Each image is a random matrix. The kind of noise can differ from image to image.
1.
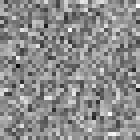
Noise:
independent entries
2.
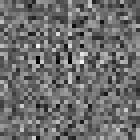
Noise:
low rank plus noise
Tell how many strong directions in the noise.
one
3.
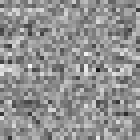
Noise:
low rank plus noise
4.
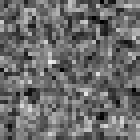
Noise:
blotchy
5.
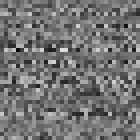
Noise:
rows of uneven size
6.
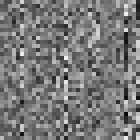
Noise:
columns of uneven size
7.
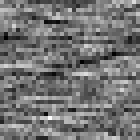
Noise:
streaked along the rows
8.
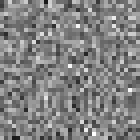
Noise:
low rank plus noise
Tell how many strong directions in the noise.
five to eight
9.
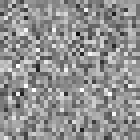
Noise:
low rank plus noise
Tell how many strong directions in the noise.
five to eight
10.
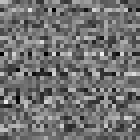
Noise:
rows of uneven size
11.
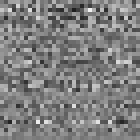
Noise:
rows of uneven size
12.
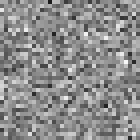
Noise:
low rank plus noise
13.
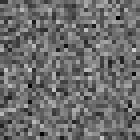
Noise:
independent entries
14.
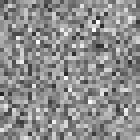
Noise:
independent entries
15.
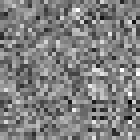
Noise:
low rank plus noise
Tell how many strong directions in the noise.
one
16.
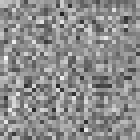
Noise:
low rank plus noise
